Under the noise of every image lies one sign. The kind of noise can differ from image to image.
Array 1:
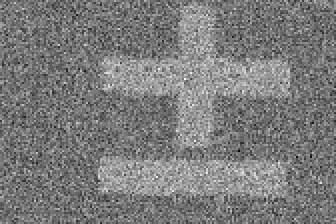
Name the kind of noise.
low rank plus noise
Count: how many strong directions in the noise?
two
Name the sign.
plus-minus sign
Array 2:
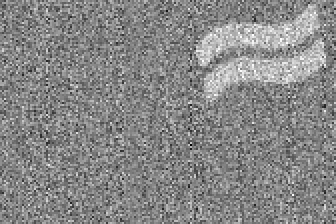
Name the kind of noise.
columns of uneven size
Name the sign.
approximately sign
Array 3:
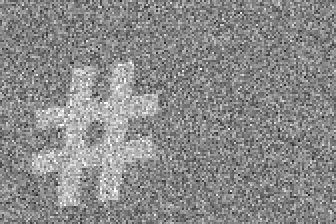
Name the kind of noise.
independent entries
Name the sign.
hash sign
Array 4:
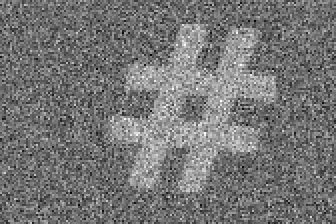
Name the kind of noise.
low rank plus noise
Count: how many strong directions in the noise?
two
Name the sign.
hash sign
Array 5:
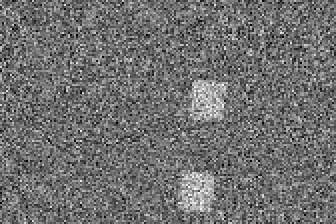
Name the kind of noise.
low rank plus noise
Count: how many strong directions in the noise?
five to eight
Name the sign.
colon
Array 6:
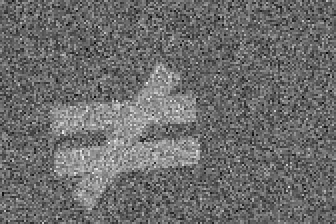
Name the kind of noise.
independent entries
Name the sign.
not-equal sign
